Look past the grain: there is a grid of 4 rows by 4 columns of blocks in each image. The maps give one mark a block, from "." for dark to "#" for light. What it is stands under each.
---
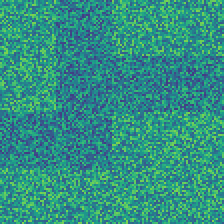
#.##
#...
..##
####
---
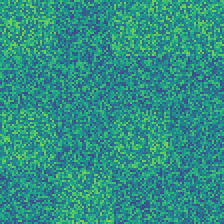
#.##
....
#.#.
.#..
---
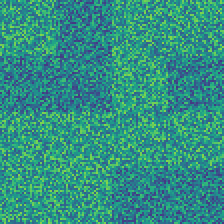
#.##
..#.
####
##..
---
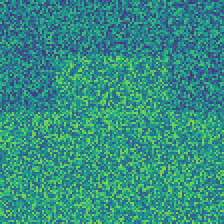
....
.##.
####
####
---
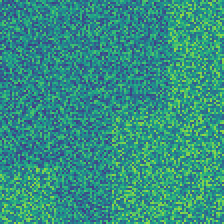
...#
...#
..##
#.##
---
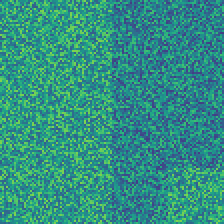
##..
##..
##..
##.#
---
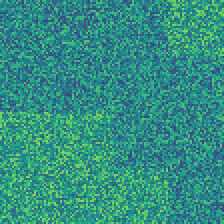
...#
....
##..
###.
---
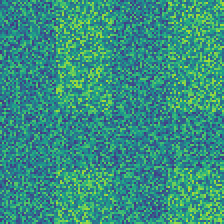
.#.#
.#.#
....
.#.#
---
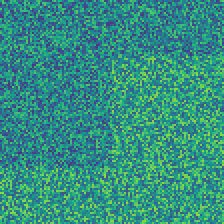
....
..##
..##
####
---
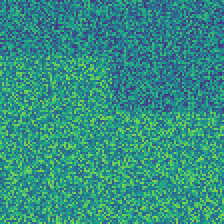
....
##..
####
####
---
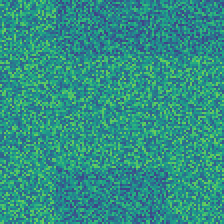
#...
####
####
#..#
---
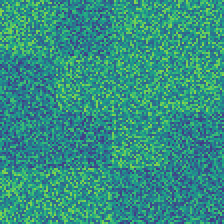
#.##
.###
..#.
##..
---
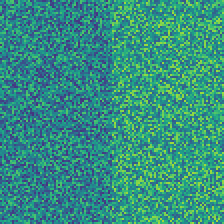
..##
..##
..##
..##
